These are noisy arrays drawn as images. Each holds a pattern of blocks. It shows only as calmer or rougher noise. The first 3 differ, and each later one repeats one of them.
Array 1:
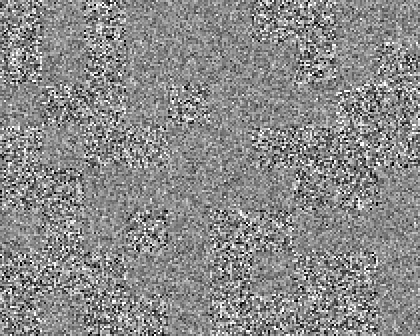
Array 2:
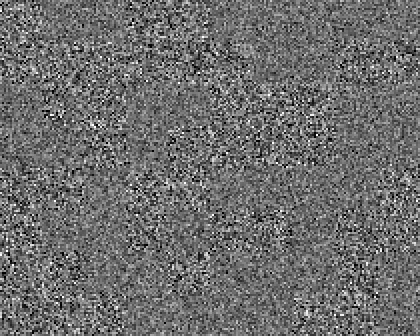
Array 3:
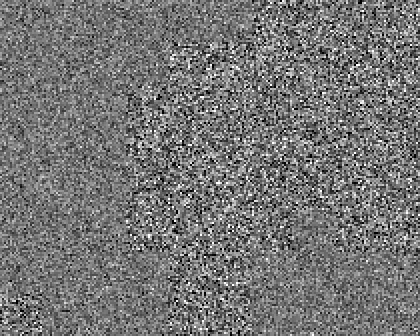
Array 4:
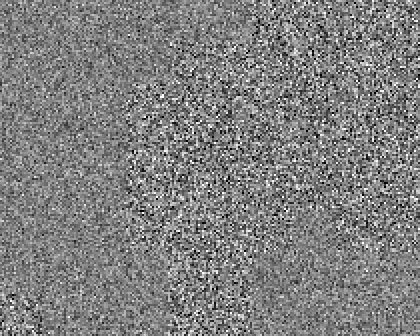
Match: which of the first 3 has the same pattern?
3
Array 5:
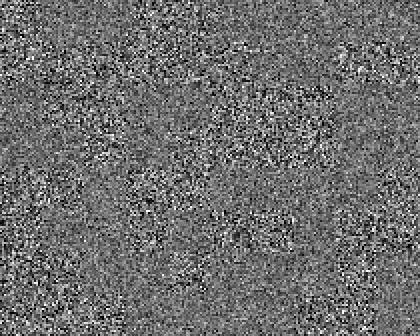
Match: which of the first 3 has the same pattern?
2
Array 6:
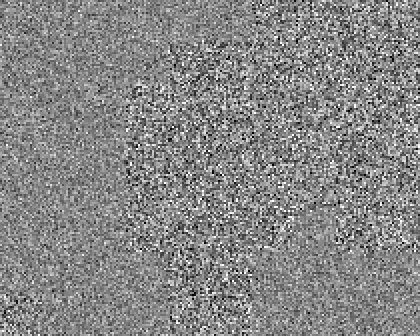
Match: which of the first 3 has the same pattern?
3
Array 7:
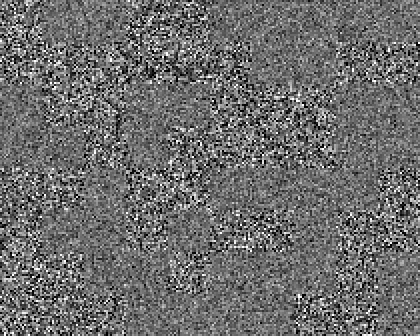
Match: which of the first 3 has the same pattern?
2
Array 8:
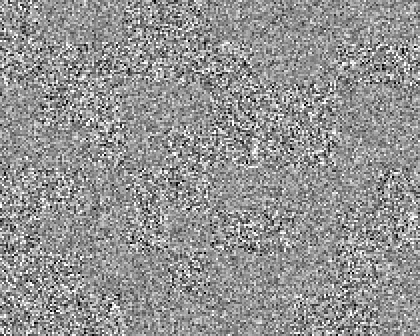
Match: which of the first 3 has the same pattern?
2
